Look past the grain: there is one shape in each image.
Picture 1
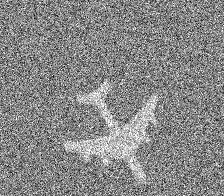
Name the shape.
airplane
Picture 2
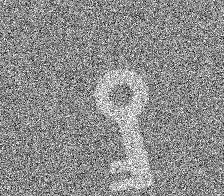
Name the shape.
key
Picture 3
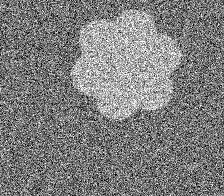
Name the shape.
flower
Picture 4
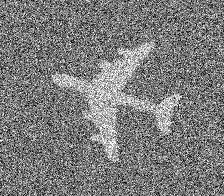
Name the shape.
airplane
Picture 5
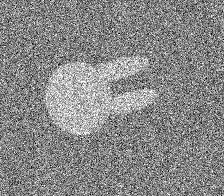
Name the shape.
rabbit's head
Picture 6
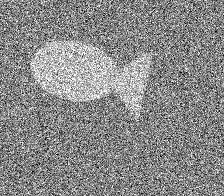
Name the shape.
fish
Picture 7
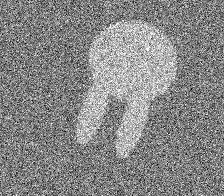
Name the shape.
rabbit's head
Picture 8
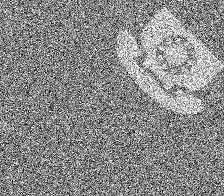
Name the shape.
telephone
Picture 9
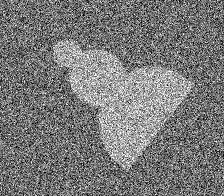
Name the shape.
chess pawn
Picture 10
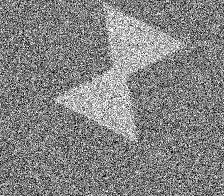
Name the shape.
bow tie
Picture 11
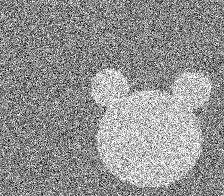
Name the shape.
bear's head
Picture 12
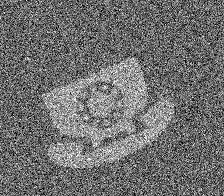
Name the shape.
telephone
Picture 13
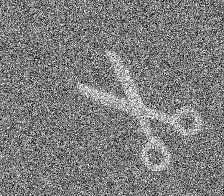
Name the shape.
pair of scissors
